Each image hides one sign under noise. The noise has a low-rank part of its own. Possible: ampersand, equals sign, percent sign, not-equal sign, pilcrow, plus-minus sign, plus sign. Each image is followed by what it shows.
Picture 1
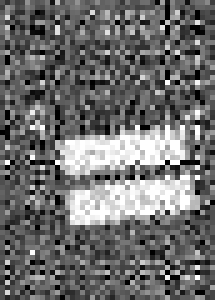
equals sign
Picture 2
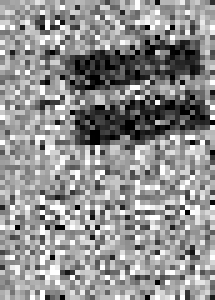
equals sign
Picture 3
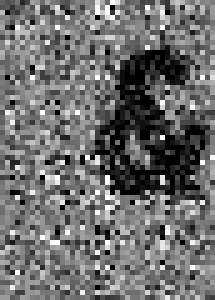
ampersand
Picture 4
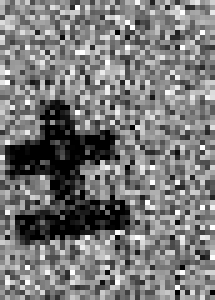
plus-minus sign
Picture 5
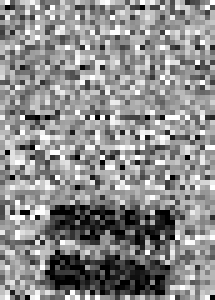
equals sign
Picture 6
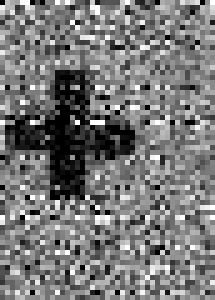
plus sign
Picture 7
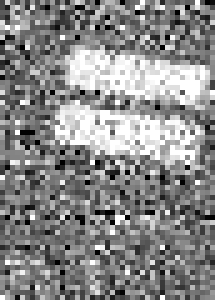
equals sign
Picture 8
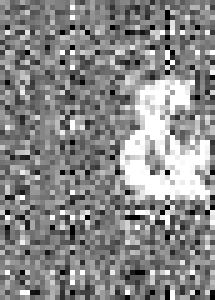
ampersand
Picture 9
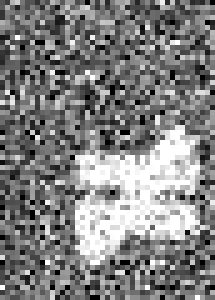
not-equal sign
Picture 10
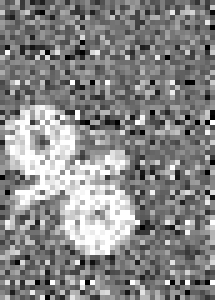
percent sign
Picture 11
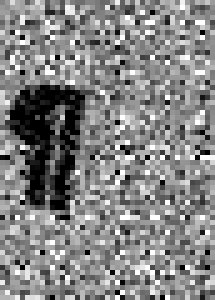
pilcrow
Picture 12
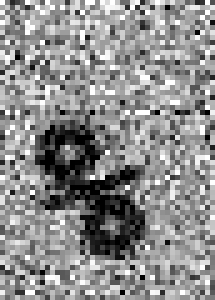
percent sign
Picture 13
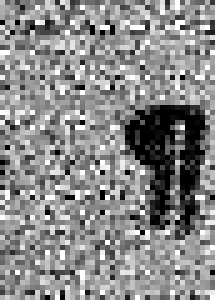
pilcrow
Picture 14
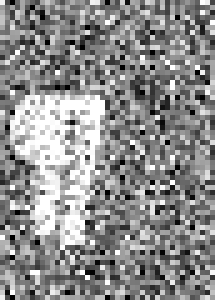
pilcrow
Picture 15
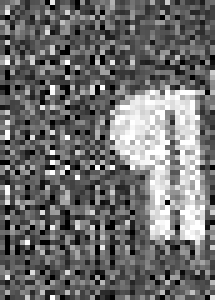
pilcrow
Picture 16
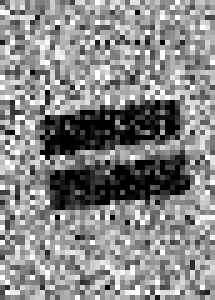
equals sign
